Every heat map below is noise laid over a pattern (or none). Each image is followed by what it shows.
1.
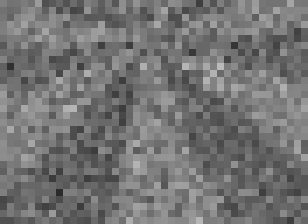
spokes from one point
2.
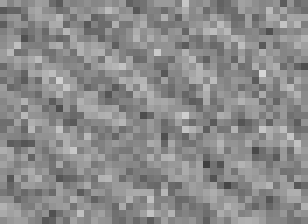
diagonal stripes
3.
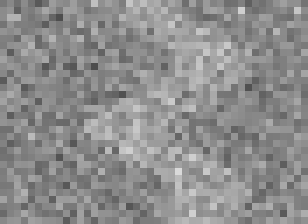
a wavy band
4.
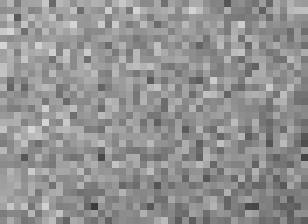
a smooth slope
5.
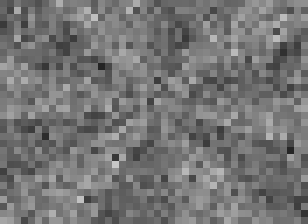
spokes from one point
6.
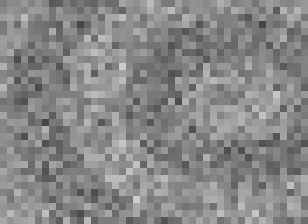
rings round one point
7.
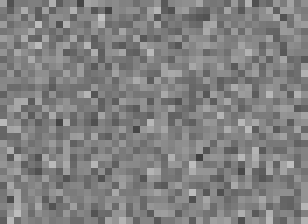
only noise
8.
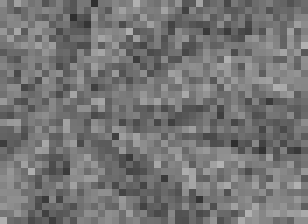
spokes from one point
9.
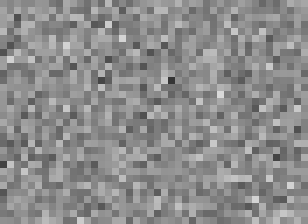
only noise
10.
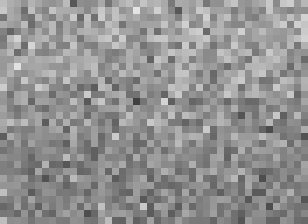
a smooth slope
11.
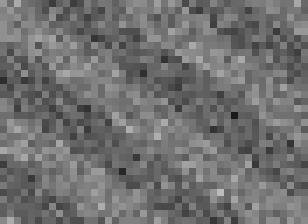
diagonal stripes
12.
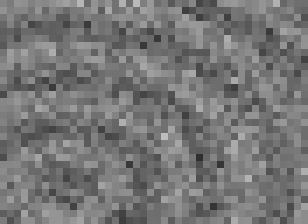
rings round one point
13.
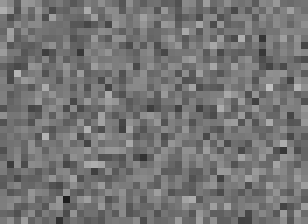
only noise
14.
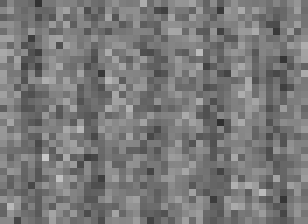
vertical stripes
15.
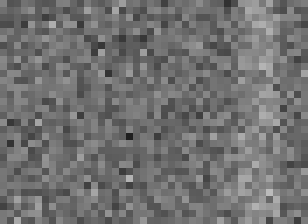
one vertical stripe
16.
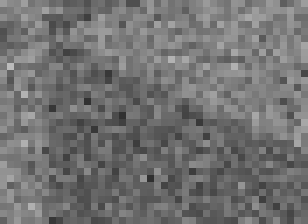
spokes from one point
